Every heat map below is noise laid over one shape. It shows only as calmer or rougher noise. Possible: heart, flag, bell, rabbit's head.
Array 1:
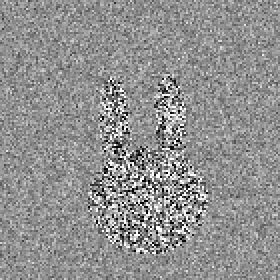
rabbit's head
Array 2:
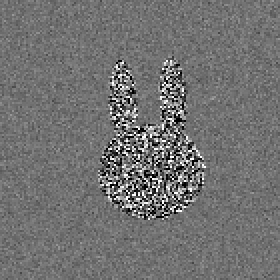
rabbit's head
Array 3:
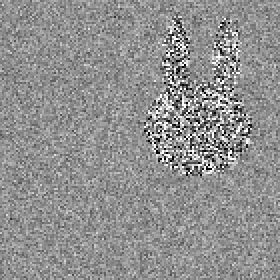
rabbit's head
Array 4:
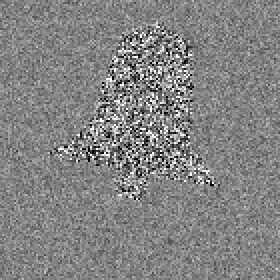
bell
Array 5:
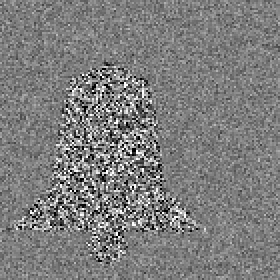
bell
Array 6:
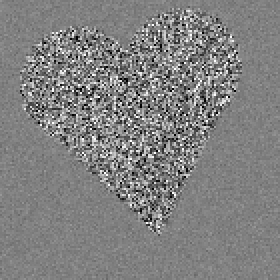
heart
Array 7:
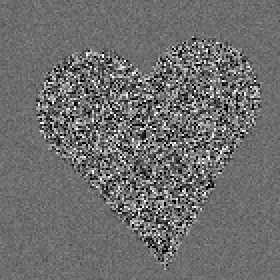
heart
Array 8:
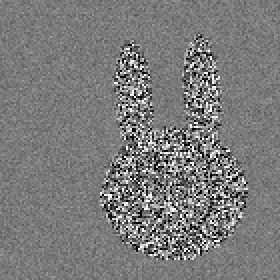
rabbit's head
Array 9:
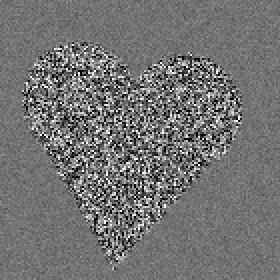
heart
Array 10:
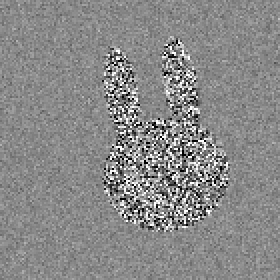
rabbit's head
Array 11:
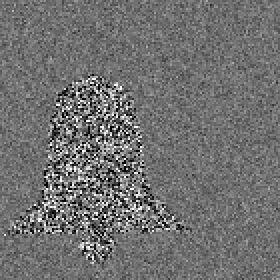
bell
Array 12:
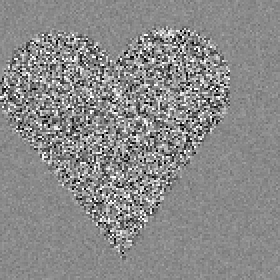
heart
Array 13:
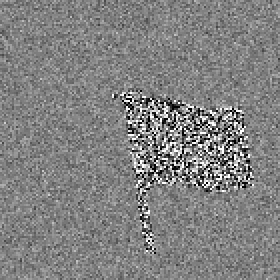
flag
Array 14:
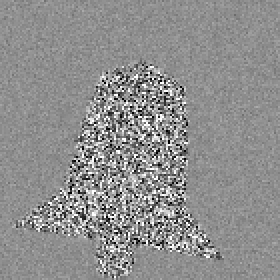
bell
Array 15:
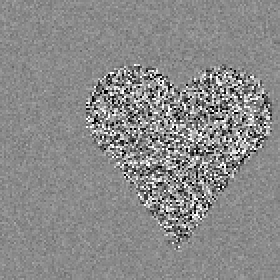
heart
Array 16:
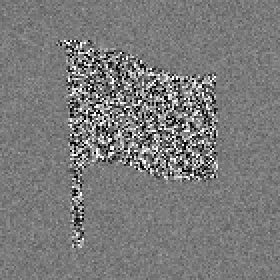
flag
